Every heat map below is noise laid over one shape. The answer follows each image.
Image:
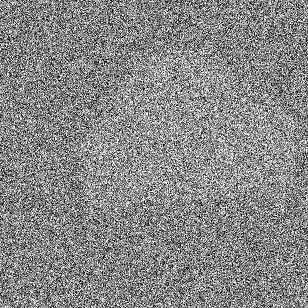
cloud
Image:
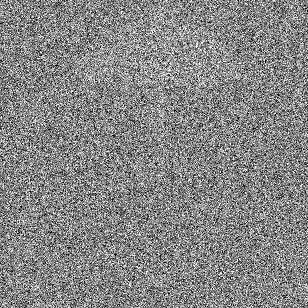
umbrella
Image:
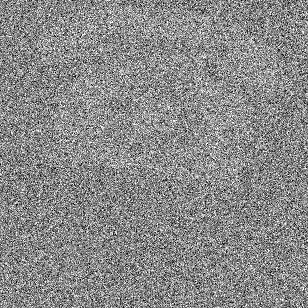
telephone
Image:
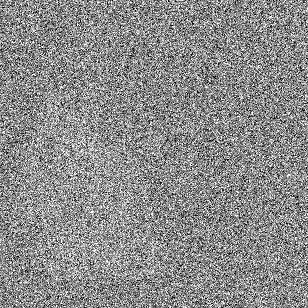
chess knight
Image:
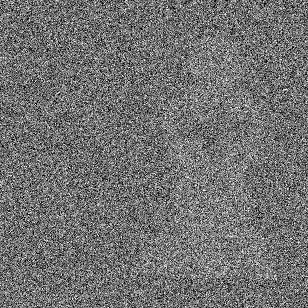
chess bishop
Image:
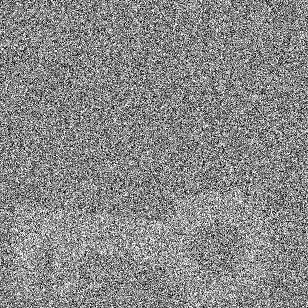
key
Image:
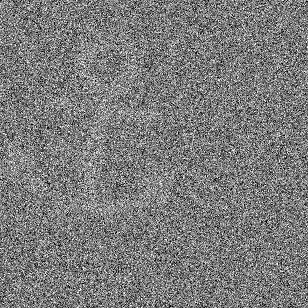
anchor
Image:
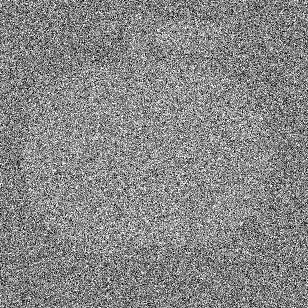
apple
